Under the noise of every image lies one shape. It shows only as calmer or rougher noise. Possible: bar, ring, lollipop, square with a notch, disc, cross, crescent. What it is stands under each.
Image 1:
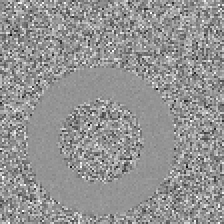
ring
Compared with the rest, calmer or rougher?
calmer
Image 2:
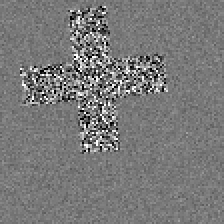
cross
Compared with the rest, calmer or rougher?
rougher
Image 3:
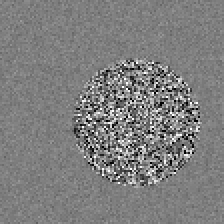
disc
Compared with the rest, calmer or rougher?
rougher
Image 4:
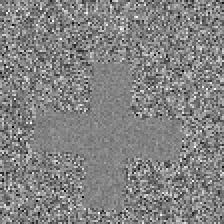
cross
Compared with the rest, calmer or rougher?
calmer
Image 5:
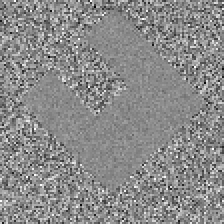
square with a notch
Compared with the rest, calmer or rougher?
calmer
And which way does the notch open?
up and left
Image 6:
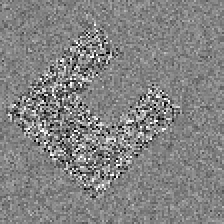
square with a notch
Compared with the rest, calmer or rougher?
rougher
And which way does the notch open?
up and right
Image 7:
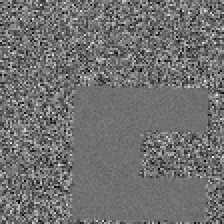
square with a notch
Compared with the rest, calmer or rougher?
calmer
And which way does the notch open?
right
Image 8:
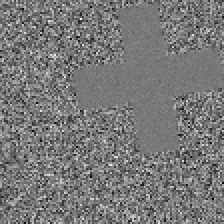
cross
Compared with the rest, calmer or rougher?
calmer
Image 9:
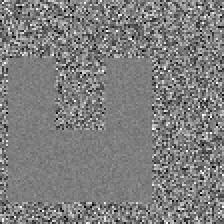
square with a notch
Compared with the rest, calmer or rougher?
calmer
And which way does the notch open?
up
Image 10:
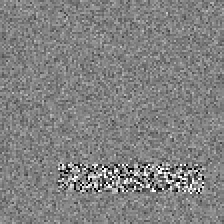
bar
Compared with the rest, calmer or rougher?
rougher
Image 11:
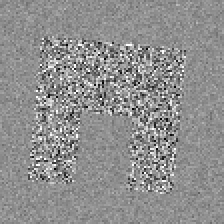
square with a notch
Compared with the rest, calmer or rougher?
rougher
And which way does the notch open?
down
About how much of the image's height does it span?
two thirds
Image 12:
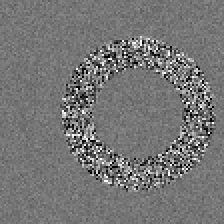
ring
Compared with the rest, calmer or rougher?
rougher
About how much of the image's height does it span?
two thirds
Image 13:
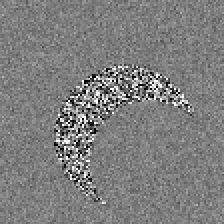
crescent
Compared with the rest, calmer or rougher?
rougher
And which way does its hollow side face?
down and right
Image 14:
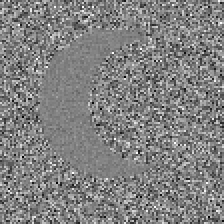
crescent
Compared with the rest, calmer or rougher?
calmer
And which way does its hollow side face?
right
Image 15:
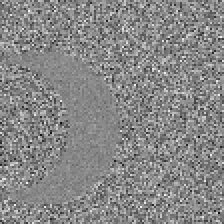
crescent
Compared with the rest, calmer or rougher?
calmer
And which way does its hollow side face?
left
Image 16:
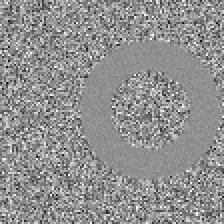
ring
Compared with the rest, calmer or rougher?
calmer
